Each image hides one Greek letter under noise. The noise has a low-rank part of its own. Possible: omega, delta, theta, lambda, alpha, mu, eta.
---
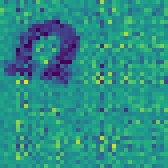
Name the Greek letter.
omega
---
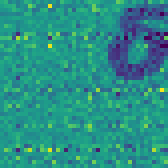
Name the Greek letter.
delta
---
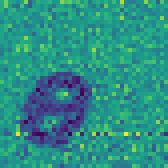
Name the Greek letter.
theta
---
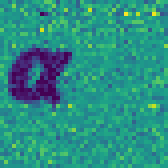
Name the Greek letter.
alpha
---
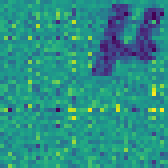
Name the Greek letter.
mu
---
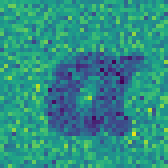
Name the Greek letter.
alpha
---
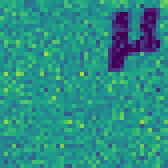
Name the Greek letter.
mu
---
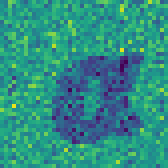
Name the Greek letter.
alpha
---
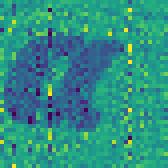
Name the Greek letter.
alpha
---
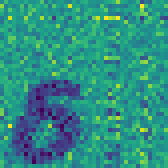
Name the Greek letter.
delta
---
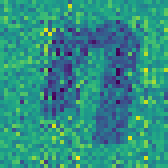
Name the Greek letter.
eta
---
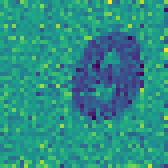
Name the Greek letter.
theta
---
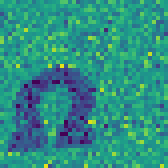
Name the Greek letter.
omega
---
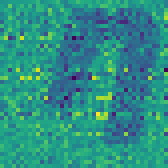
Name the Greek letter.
eta
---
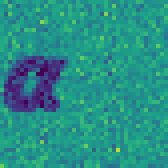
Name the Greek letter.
alpha
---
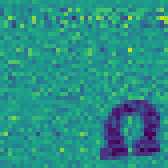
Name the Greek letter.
omega
